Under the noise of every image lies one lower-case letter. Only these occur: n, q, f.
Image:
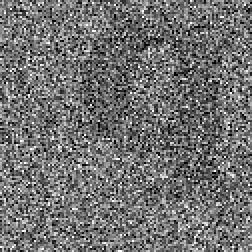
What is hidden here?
dark q
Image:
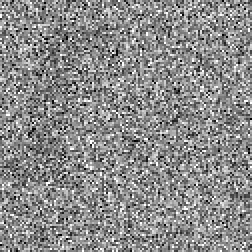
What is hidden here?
dark f
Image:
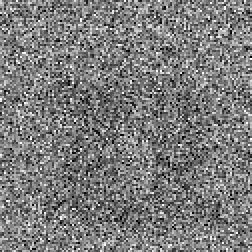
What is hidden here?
dark n
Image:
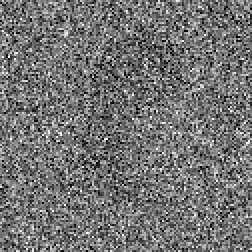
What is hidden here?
dark f
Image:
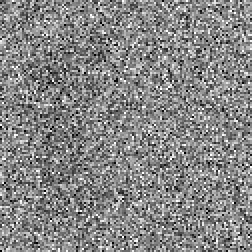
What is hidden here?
dark f
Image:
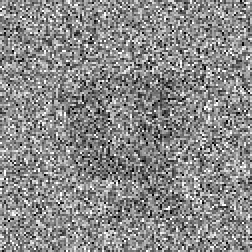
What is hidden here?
dark q
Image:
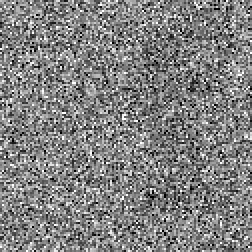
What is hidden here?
dark f
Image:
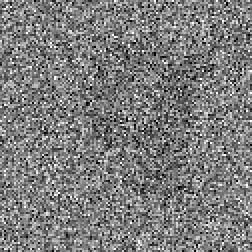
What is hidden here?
dark q
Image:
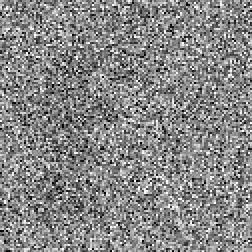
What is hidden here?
dark f
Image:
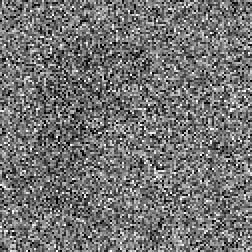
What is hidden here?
dark f
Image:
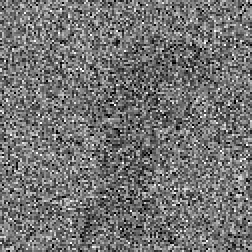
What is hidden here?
dark f
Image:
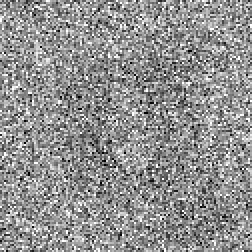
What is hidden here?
dark q
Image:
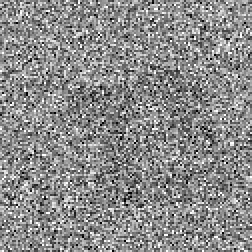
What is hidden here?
dark n
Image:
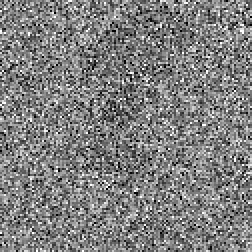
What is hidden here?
dark f
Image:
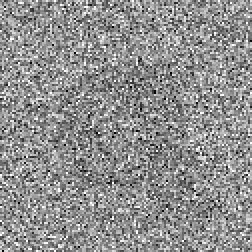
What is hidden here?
dark q
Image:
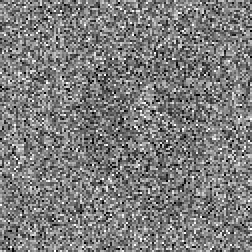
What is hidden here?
dark q
